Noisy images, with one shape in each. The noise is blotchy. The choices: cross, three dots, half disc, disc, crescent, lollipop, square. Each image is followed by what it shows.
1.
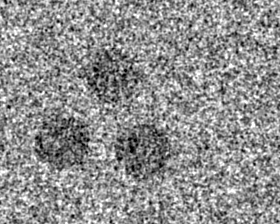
dark three dots
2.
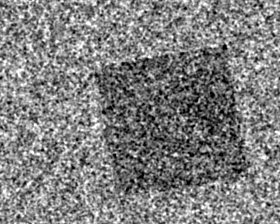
dark square
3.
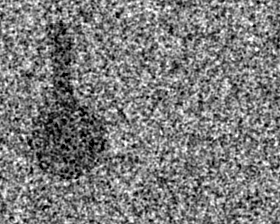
dark lollipop
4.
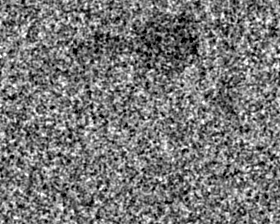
dark lollipop, top middle
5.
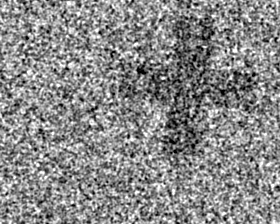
dark cross
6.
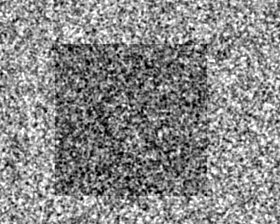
dark square
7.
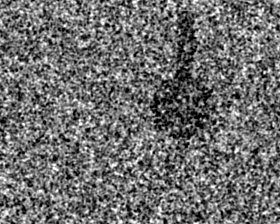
dark lollipop
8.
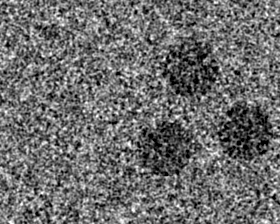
dark three dots
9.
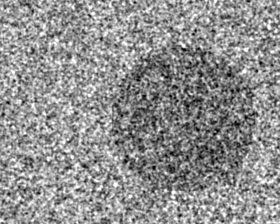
dark disc
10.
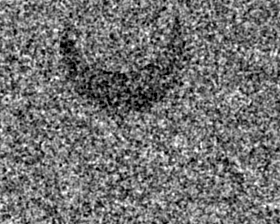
dark crescent
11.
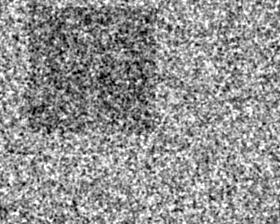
dark square
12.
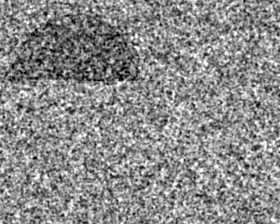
dark half disc
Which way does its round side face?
up
